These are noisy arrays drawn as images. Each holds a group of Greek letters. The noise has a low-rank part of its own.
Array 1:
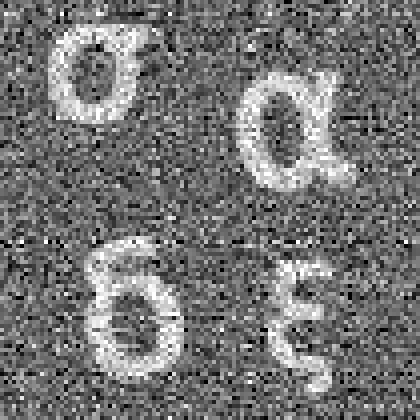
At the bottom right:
xi
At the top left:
sigma
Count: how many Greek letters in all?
4
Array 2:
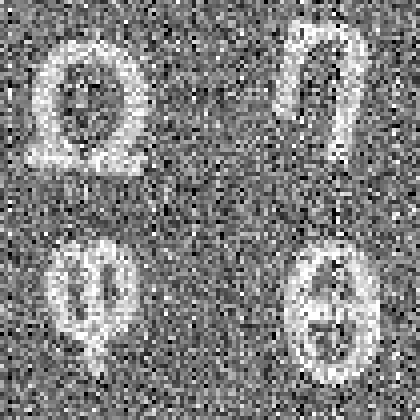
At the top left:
omega
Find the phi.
bottom left
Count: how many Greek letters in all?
4
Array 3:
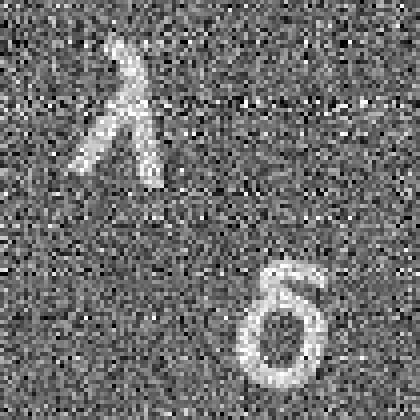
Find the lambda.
top left
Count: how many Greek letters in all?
2
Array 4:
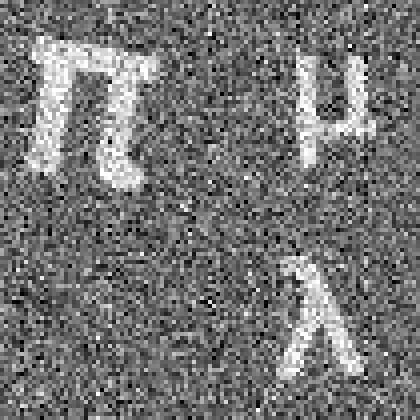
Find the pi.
top left
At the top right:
mu
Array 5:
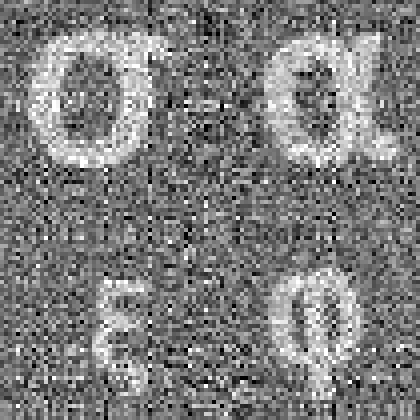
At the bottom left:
xi
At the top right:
alpha
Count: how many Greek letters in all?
4
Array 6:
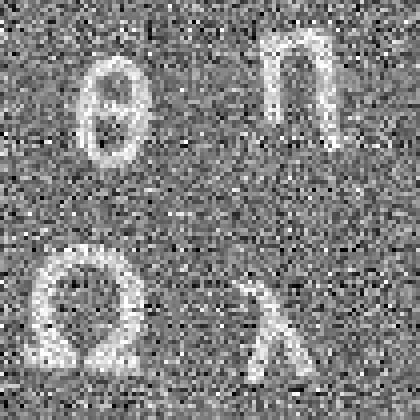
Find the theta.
top left
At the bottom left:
omega
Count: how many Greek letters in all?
4
